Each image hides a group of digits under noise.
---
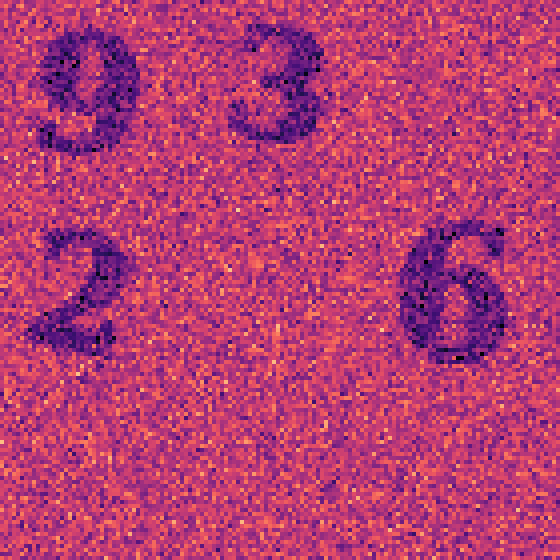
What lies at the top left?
9
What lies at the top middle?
3
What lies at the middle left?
2
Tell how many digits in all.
4
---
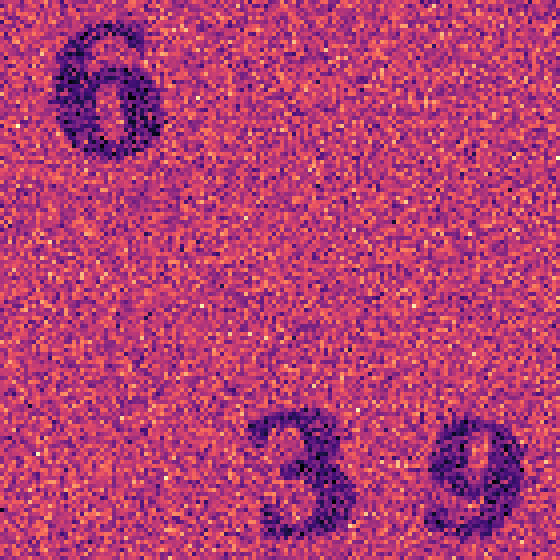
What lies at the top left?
6
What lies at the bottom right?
9
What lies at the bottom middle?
3
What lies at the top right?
nothing
